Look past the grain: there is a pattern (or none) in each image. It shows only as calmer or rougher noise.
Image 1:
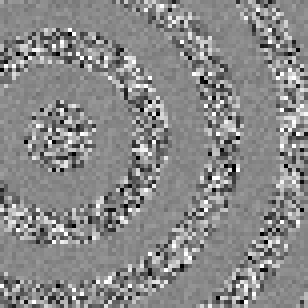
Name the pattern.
rings round one point
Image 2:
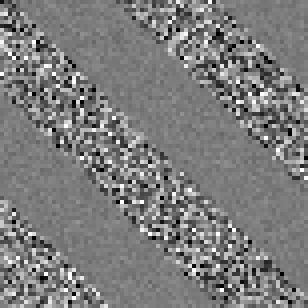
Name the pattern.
diagonal stripes
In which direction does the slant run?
top left to bottom right
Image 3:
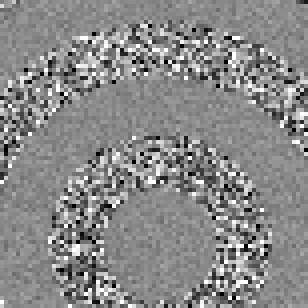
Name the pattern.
rings round one point
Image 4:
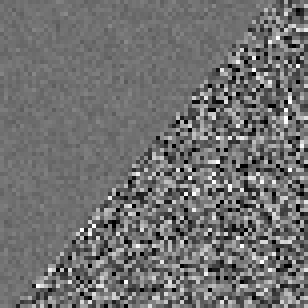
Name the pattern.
a sharp edge
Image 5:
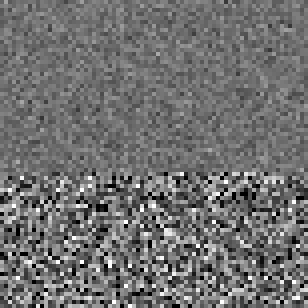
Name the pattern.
a sharp edge
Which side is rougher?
bottom
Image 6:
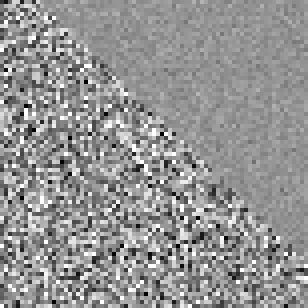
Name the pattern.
a sharp edge
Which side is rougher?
bottom left
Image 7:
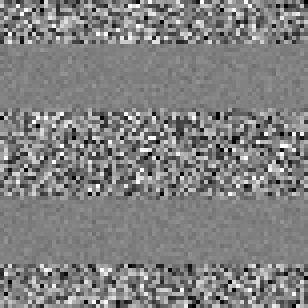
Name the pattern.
horizontal stripes
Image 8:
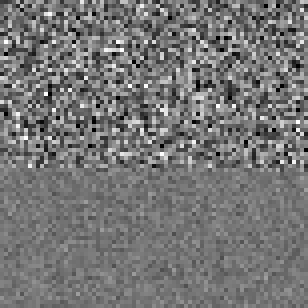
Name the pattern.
a sharp edge
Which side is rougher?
top
